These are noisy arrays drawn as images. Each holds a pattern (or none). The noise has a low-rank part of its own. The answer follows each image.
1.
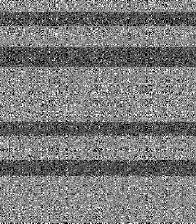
bands of rows
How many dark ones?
4
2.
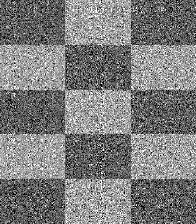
a checkerboard
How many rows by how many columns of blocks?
5 by 3
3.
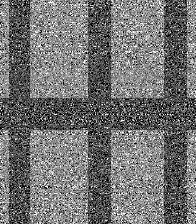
bands of rows crossing bands of columns
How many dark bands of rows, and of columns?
1 and 3
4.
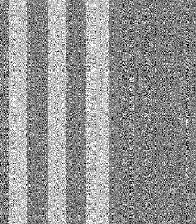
bands of columns
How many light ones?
3
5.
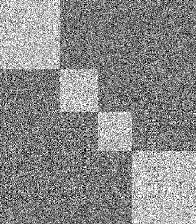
blocks along the diagonal
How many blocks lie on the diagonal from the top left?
4
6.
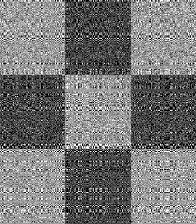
a checkerboard
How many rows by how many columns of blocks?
3 by 3
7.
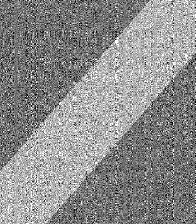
a diagonal band
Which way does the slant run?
bottom left to top right
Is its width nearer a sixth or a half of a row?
a half
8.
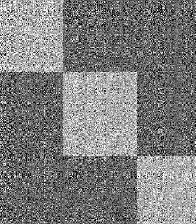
blocks along the diagonal
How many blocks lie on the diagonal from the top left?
3
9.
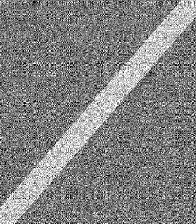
a diagonal band
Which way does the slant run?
bottom left to top right
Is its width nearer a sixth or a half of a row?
a sixth
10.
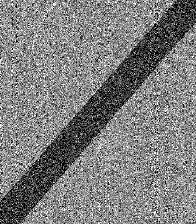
a diagonal band
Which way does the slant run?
bottom left to top right
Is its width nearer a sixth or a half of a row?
a sixth
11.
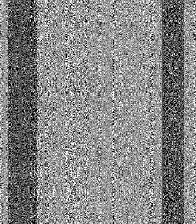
bands of columns
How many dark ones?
2
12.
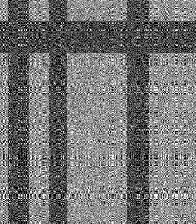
bands of rows crossing bands of columns
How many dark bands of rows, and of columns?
1 and 3
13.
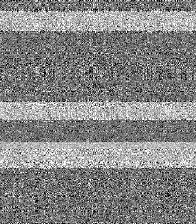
bands of rows
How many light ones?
3
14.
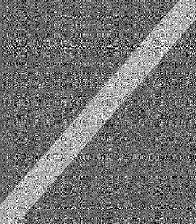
a diagonal band
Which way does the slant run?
bottom left to top right
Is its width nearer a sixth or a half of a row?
a sixth
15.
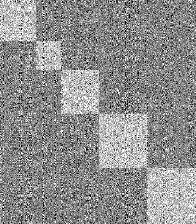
blocks along the diagonal
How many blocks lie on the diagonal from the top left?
5
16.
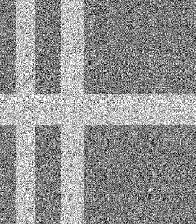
bands of rows crossing bands of columns
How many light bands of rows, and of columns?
1 and 2
